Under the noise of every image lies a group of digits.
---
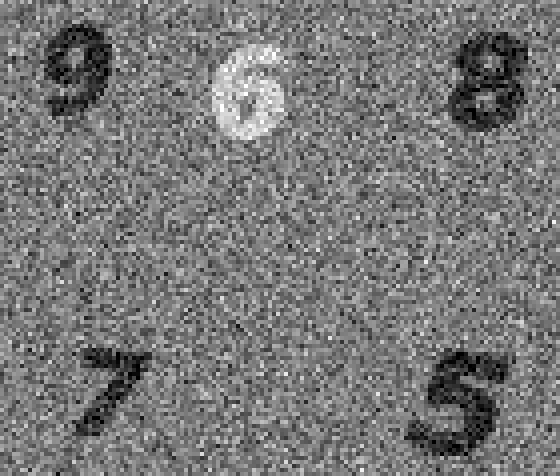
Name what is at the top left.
9
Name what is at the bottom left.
7
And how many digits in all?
5
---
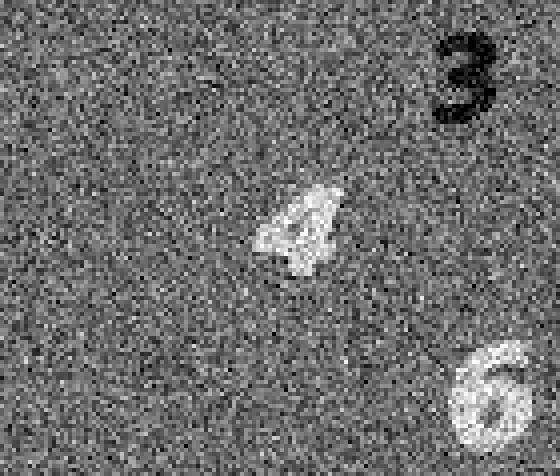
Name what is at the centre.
4
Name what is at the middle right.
nothing
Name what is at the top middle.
nothing
